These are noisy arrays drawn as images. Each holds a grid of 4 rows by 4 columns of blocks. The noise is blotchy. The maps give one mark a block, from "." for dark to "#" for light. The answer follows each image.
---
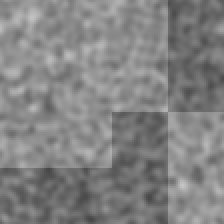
###.
###.
##.#
...#
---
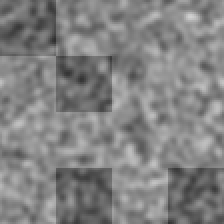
.###
#.##
####
#.#.
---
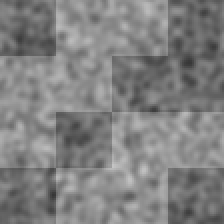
.##.
##..
#.##
.##.
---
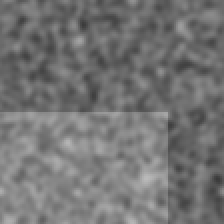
....
....
###.
###.
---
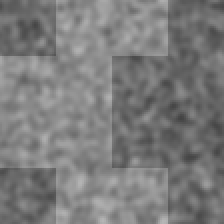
.##.
##..
##..
.##.
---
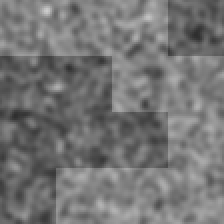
###.
..##
...#
.###
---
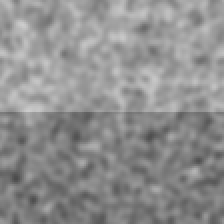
####
####
....
....
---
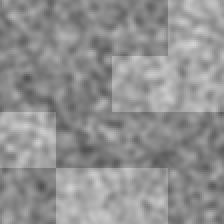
...#
..##
#...
.##.
